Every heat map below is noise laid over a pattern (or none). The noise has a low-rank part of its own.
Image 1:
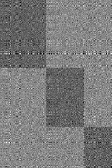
blocks along the diagonal
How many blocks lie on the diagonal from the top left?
3
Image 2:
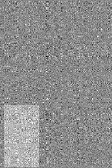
one block
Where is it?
bottom left
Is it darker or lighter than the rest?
lighter
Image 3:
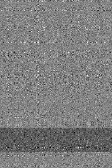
one band of rows
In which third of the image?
bottom
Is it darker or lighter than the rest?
darker
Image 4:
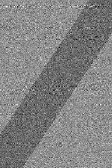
a diagonal band
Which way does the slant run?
bottom left to top right
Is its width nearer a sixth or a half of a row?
a half
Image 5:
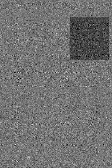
one block
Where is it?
top right
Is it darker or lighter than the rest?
darker
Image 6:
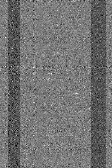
bands of columns
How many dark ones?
2
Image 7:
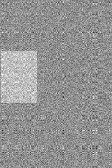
one block
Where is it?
middle left
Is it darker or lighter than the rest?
lighter
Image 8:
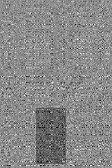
one block
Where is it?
bottom middle
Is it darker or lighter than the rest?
darker
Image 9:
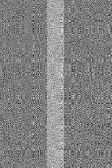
one band of columns
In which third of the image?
middle
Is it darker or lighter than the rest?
lighter
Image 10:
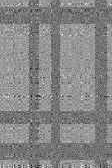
bands of rows crossing bands of columns
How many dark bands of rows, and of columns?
3 and 3
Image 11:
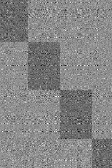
blocks along the diagonal
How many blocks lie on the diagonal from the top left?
4
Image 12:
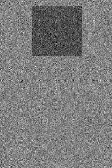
one block
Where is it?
top middle
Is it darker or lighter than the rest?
darker
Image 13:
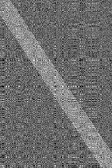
a diagonal band
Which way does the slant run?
top left to bottom right
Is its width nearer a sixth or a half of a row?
a sixth
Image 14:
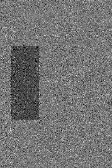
one block
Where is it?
middle left
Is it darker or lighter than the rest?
darker
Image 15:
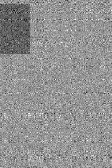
one block
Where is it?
top left
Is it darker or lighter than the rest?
darker
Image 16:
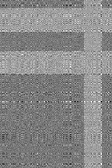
bands of rows crossing bands of columns
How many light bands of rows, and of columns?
2 and 1
